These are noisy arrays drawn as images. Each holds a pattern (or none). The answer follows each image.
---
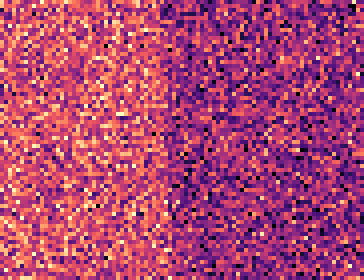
a sharp edge
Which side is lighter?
left
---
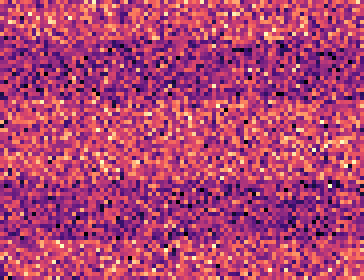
horizontal stripes
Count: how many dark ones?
2
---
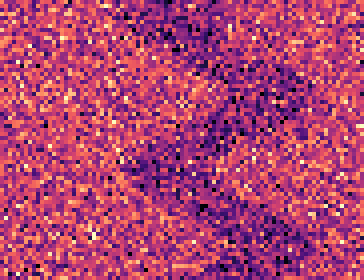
a wavy band
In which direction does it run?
top to bottom
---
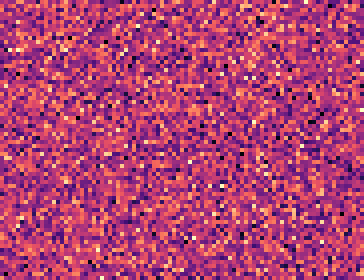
only noise
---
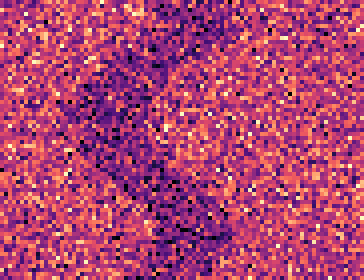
a wavy band
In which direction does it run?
top to bottom
